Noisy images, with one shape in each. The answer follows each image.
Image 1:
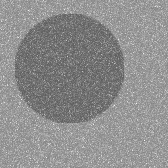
disc
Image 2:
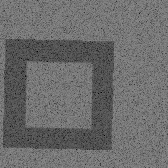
square frame
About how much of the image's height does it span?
two thirds
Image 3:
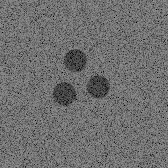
three dots
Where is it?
centre
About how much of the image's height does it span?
a third
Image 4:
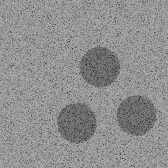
three dots
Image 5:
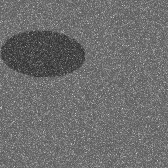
ellipse
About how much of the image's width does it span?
half
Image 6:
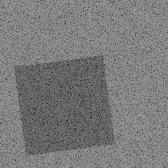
square
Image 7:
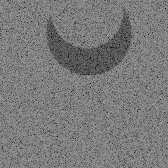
crescent
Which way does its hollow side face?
up
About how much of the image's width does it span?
half
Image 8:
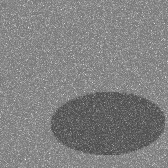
ellipse
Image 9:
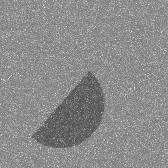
half disc
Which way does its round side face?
down and right
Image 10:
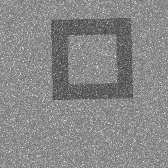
square frame
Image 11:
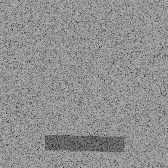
bar
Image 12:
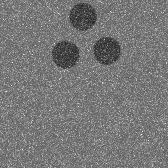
three dots
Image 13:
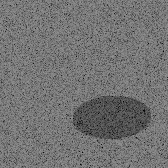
ellipse
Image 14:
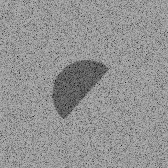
half disc
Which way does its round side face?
up and left
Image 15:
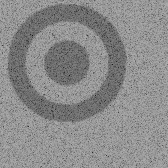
bullseye
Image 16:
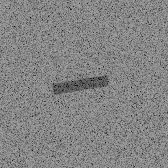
bar
